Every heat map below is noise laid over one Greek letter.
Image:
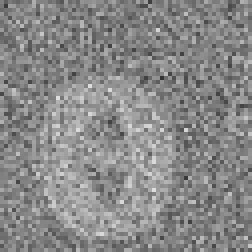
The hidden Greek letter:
theta
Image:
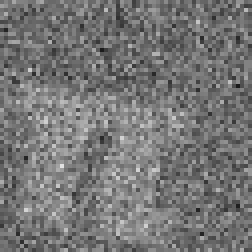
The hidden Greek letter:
pi
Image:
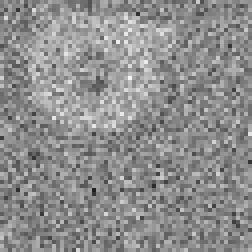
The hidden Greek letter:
sigma
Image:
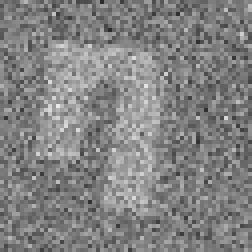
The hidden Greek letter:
eta
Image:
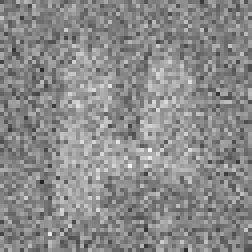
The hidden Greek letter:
mu
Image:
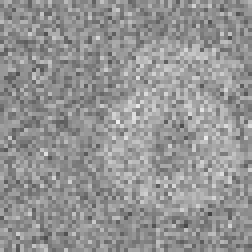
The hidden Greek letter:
delta
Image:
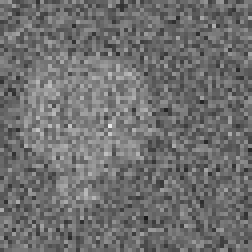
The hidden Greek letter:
phi
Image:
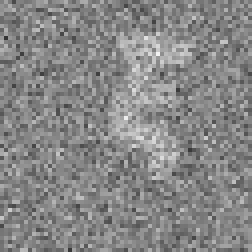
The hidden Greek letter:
xi
